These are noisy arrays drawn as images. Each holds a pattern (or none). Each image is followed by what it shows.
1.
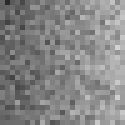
a smooth slope
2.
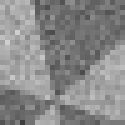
spokes from one point
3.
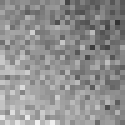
a smooth slope
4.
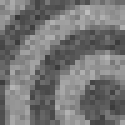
rings round one point
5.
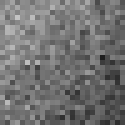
a smooth slope
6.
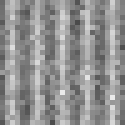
vertical stripes
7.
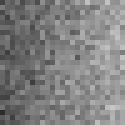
a smooth slope
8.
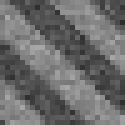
diagonal stripes
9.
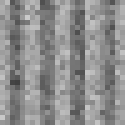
vertical stripes
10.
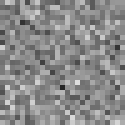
only noise
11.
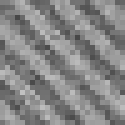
diagonal stripes
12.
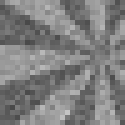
spokes from one point
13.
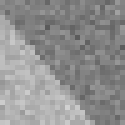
a sharp edge
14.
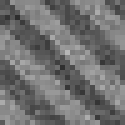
diagonal stripes
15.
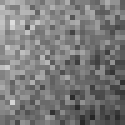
a smooth slope
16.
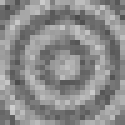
rings round one point
